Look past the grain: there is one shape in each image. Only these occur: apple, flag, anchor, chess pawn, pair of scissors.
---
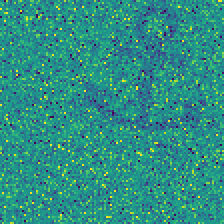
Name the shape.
anchor
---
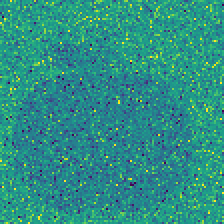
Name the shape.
apple
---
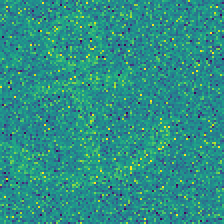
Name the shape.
anchor
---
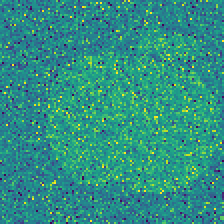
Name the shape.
apple
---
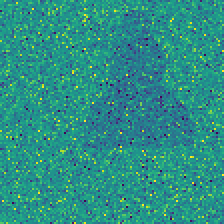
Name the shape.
chess pawn
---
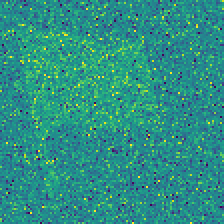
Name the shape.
flag
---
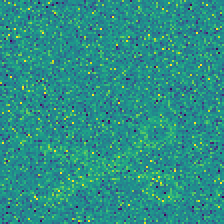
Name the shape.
pair of scissors
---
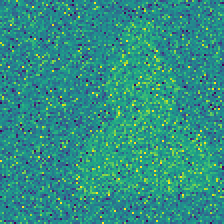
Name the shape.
chess pawn
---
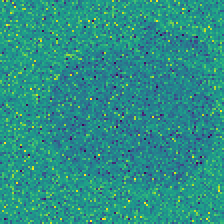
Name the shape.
apple
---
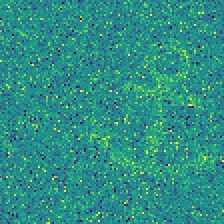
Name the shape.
anchor
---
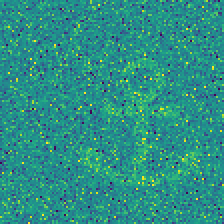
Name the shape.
anchor
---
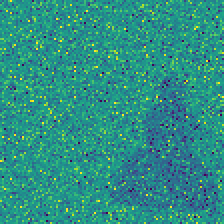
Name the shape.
chess pawn
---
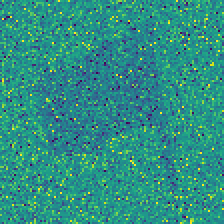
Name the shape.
flag
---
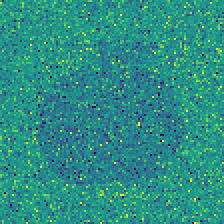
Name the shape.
apple
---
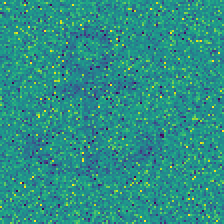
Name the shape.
anchor
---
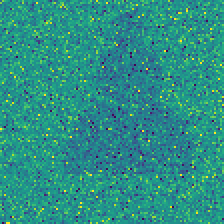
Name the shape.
chess pawn
